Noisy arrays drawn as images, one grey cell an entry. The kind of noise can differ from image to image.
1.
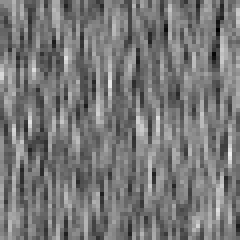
streaked along the columns
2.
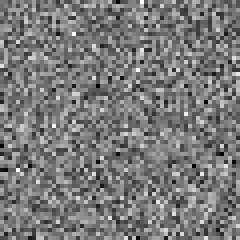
independent entries
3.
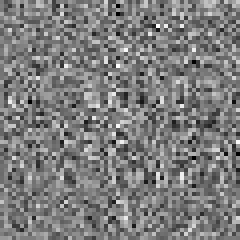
low rank plus noise
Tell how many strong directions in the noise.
three or four
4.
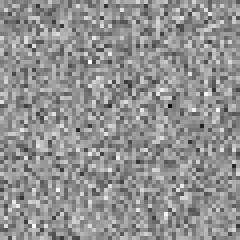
independent entries
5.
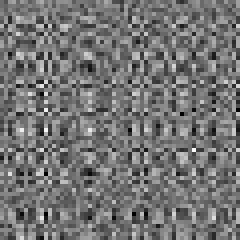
low rank plus noise
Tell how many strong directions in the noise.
one
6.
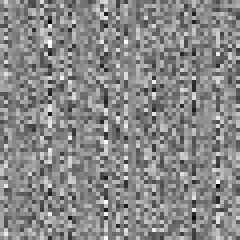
columns of uneven size
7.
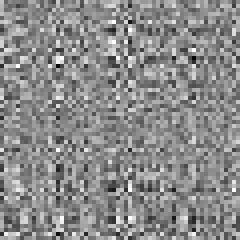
low rank plus noise
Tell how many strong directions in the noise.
two
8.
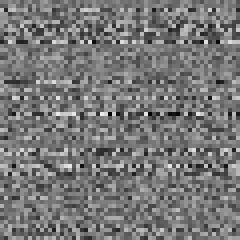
rows of uneven size
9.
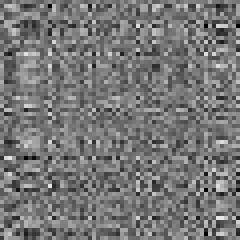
low rank plus noise
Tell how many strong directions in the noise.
two
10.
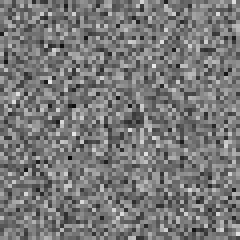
independent entries
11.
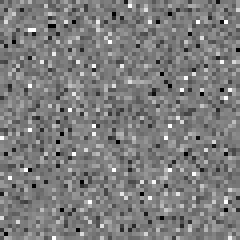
heavy tails
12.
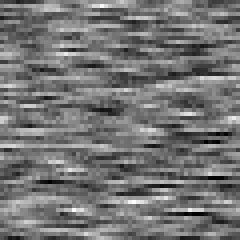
streaked along the rows
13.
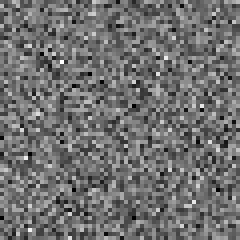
independent entries
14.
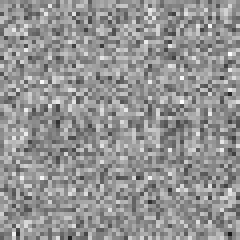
low rank plus noise
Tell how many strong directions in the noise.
five to eight
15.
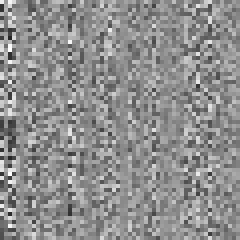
columns of uneven size
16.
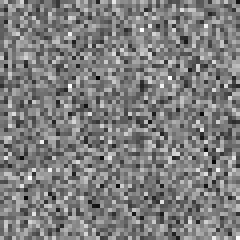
independent entries
